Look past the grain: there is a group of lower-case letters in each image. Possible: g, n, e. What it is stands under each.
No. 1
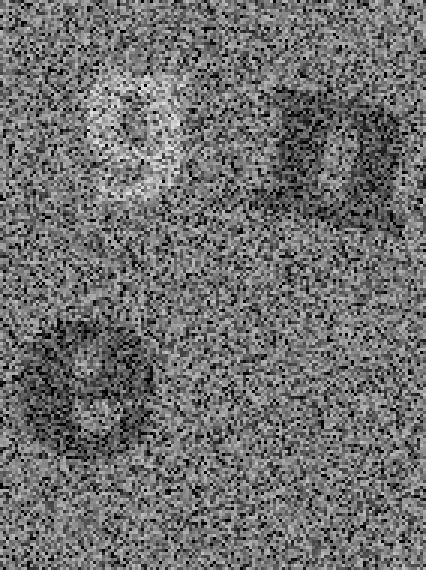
top left: light g; top right: dark n; bottom left: dark e
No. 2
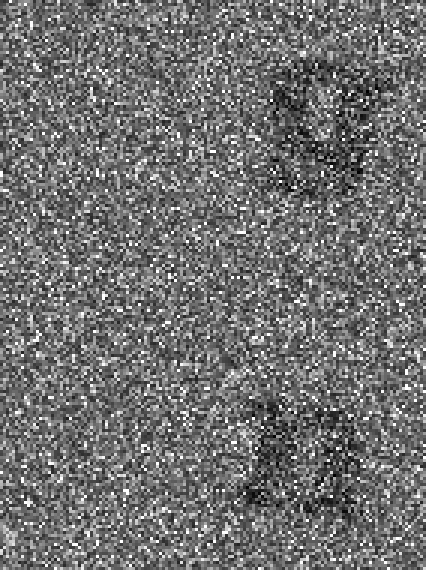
top right: dark g; bottom right: dark n
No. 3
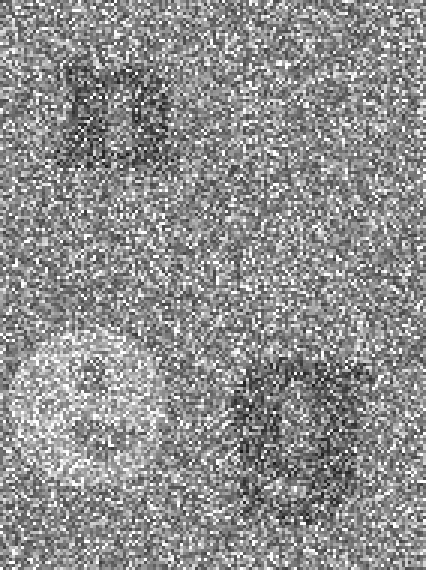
top left: dark n; bottom left: light e; bottom right: dark g
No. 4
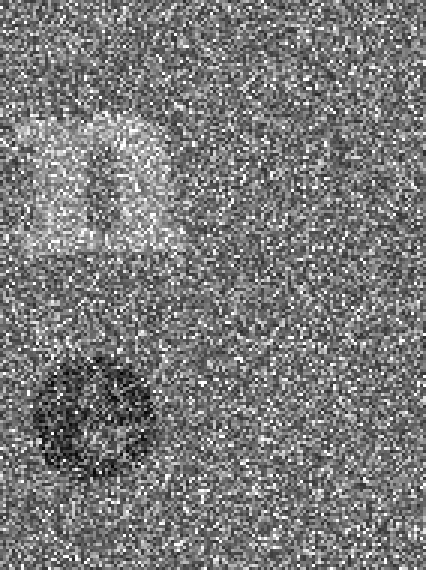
top left: light n; bottom left: dark e
